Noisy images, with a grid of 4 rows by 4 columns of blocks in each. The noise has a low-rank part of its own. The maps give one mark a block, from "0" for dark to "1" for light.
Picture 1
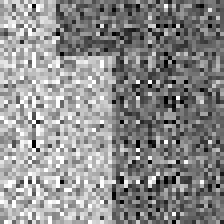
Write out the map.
1000
1100
1100
1100
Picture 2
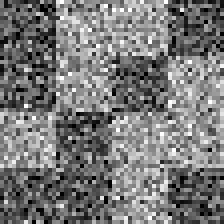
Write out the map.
0110
0101
1011
0010
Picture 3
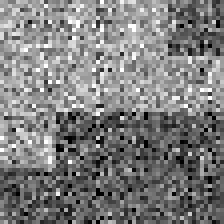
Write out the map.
1110
1111
1000
0000
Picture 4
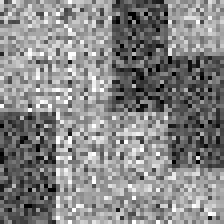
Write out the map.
1101
1100
0110
0111
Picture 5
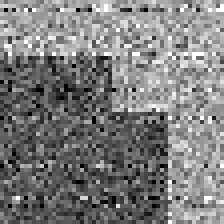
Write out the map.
1111
0011
0001
0001
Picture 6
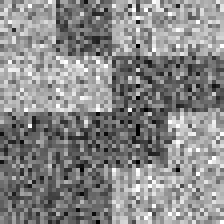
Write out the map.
1011
1100
0001
0011
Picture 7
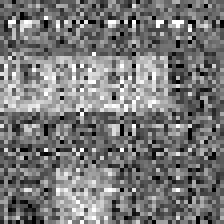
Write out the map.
0000
1110
0000
0100
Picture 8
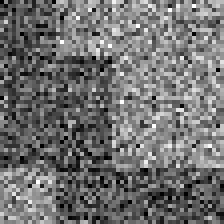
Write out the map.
0111
0011
0011
1000
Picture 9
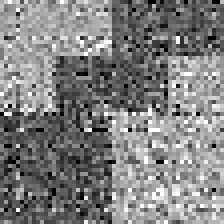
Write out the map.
1100
1001
0011
0011
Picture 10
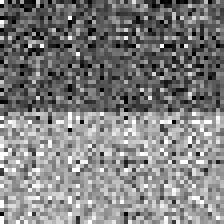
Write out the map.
0000
0000
1111
1111
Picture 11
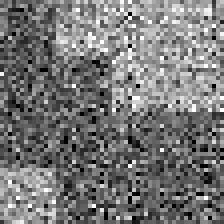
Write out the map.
0111
0011
0000
1000
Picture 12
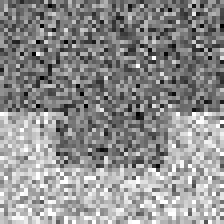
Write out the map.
0000
0000
1001
1111
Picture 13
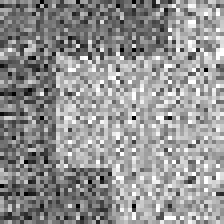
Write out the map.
0001
0111
0111
0011
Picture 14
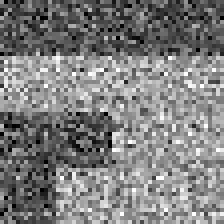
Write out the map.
0000
1111
0011
0111
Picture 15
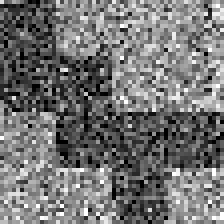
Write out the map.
0111
0011
1000
1101
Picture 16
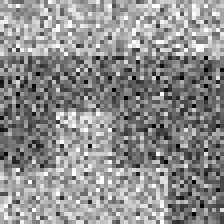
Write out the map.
1111
0000
0100
1110
